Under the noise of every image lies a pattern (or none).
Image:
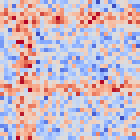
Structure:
bands of rows crossing bands of columns
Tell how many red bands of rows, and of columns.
2 and 1
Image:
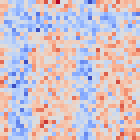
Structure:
bands of rows crossing bands of columns
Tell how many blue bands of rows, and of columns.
1 and 2
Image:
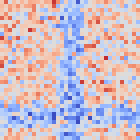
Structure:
bands of rows crossing bands of columns
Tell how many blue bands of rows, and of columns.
1 and 1
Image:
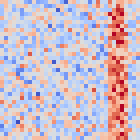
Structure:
one band of columns
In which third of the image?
right
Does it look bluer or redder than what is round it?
redder
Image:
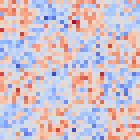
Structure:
a checkerboard
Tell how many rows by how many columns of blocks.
4 by 4
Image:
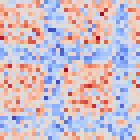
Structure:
bands of rows crossing bands of columns
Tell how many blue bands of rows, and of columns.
2 and 2
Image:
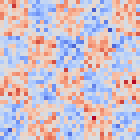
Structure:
a checkerboard
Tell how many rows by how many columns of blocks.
4 by 5
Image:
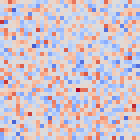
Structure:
only noise
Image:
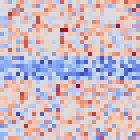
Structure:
one band of rows
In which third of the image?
middle
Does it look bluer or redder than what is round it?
bluer
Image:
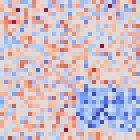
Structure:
one block
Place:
bottom right
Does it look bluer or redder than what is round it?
bluer
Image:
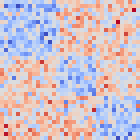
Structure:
blocks along the diagonal
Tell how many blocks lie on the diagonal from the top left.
3
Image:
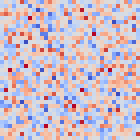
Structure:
only noise
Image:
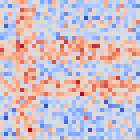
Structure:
bands of rows crossing bands of columns
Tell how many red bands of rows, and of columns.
2 and 1
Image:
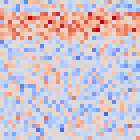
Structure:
one band of rows
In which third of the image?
top
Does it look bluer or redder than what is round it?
redder
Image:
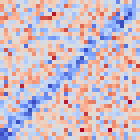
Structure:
a diagonal band
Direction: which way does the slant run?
bottom left to top right
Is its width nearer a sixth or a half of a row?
a sixth
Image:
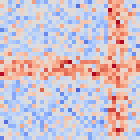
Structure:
bands of rows crossing bands of columns
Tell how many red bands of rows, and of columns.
1 and 1
